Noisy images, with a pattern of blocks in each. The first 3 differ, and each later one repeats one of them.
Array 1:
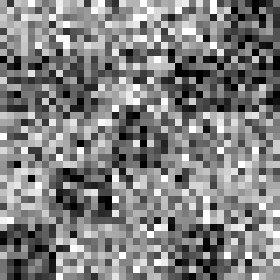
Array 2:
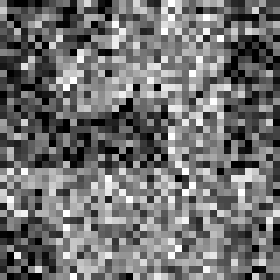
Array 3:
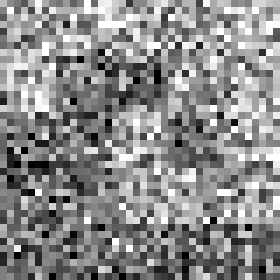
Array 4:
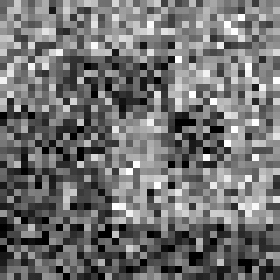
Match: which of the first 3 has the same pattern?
3
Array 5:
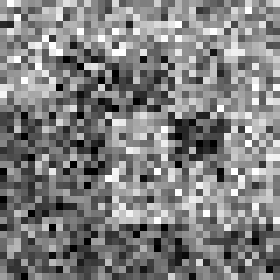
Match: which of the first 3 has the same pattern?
3
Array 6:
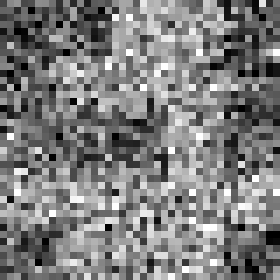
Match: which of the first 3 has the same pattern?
2
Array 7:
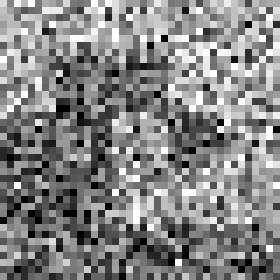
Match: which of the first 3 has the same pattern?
3
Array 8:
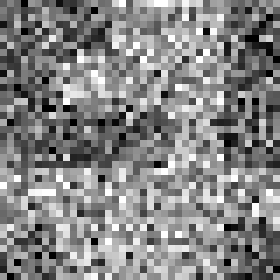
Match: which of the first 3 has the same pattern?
2
